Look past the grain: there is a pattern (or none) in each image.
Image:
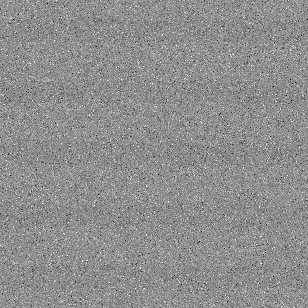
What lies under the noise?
horizontal stripes
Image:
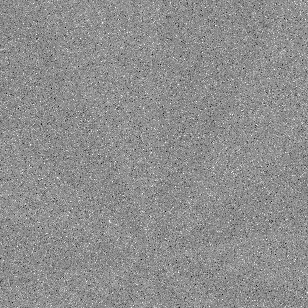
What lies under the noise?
spokes from one point
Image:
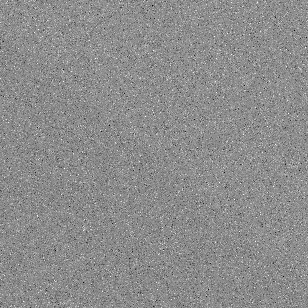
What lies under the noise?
a sharp edge
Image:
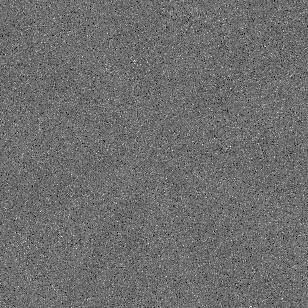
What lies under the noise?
spokes from one point
